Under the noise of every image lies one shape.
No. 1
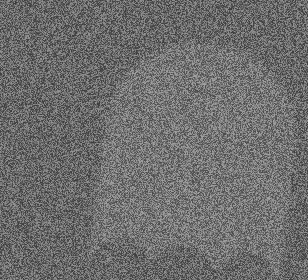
ghost
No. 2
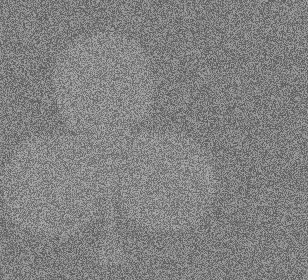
club
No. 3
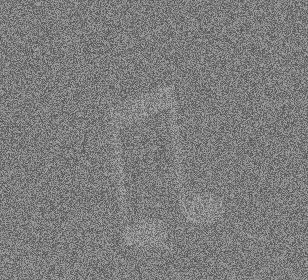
pair of musical notes
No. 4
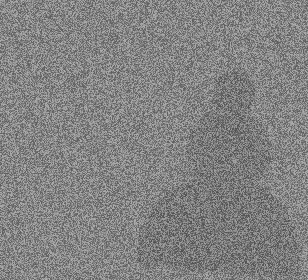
chess pawn
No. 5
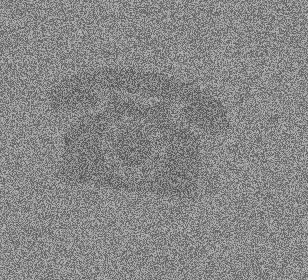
telephone
